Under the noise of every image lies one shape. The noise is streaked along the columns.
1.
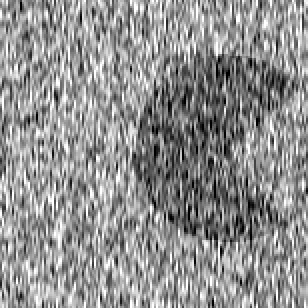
disc with a wedge cut out
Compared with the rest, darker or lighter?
darker
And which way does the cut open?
right
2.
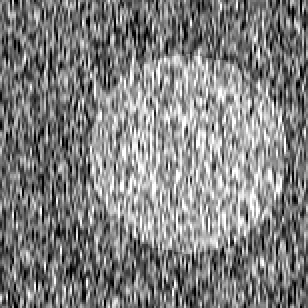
disc
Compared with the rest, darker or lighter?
lighter
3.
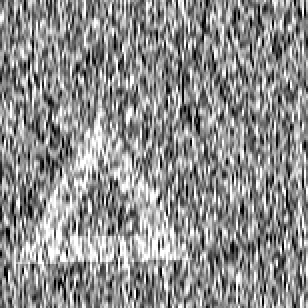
triangle frame
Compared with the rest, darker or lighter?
lighter
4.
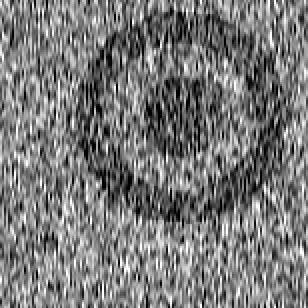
bullseye
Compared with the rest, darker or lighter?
darker
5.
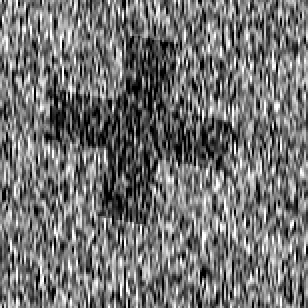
cross
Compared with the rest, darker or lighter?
darker
